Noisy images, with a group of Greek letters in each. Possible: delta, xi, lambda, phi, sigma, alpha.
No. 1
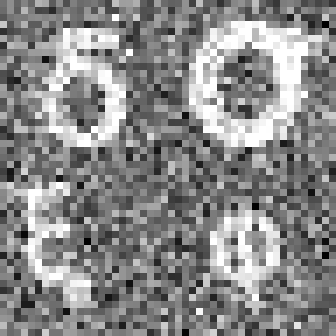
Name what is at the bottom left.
xi
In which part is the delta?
top left
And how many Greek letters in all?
4
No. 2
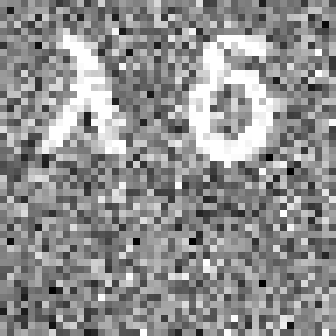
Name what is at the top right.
delta
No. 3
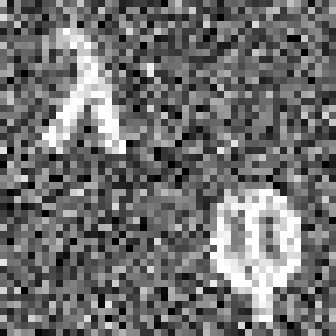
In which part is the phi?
bottom right
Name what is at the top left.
lambda
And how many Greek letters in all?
2
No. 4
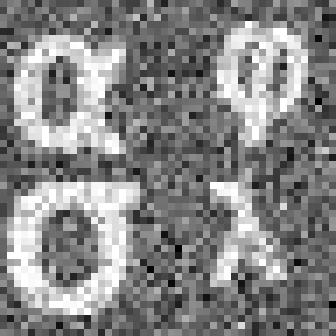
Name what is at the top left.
alpha
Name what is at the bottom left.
sigma
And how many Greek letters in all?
4
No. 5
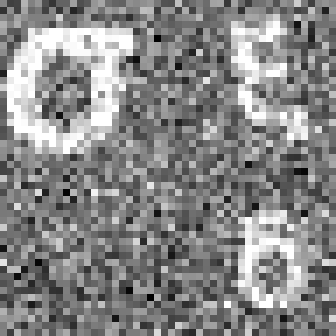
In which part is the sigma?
top left
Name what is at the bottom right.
delta
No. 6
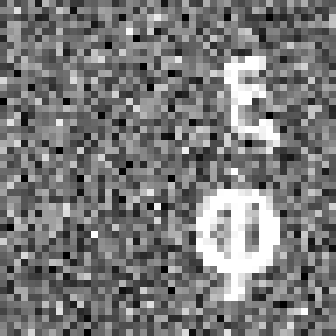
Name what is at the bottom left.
nothing
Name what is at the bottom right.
phi
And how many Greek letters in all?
2
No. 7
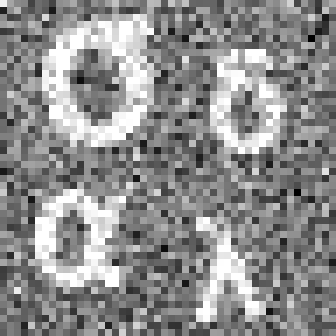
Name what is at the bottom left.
alpha
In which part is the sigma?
top left
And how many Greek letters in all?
4
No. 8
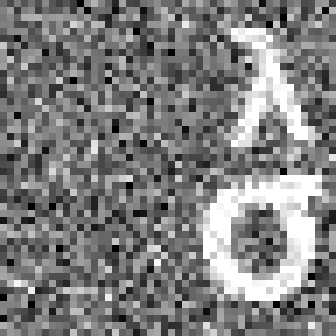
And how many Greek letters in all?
2
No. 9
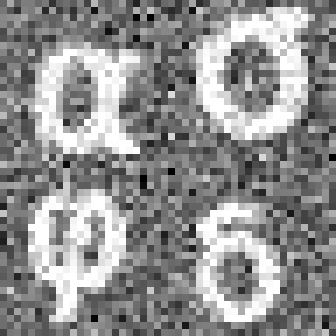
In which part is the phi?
bottom left
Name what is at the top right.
sigma
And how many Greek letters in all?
4
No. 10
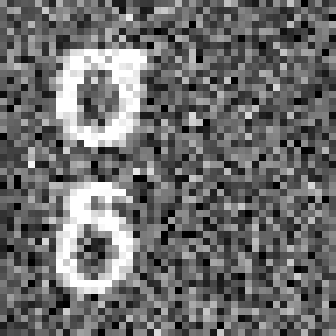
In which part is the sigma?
top left
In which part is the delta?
bottom left
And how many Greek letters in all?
2
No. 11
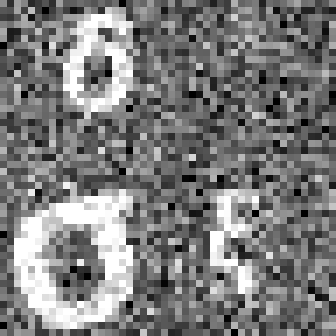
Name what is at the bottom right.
xi
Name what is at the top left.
delta
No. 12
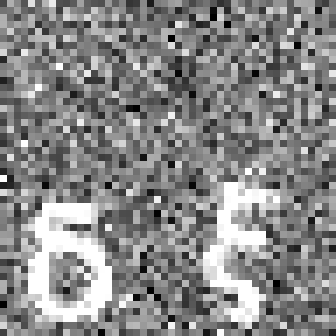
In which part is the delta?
bottom left
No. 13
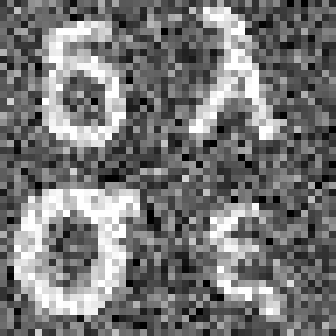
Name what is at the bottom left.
sigma
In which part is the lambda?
top right
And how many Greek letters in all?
4
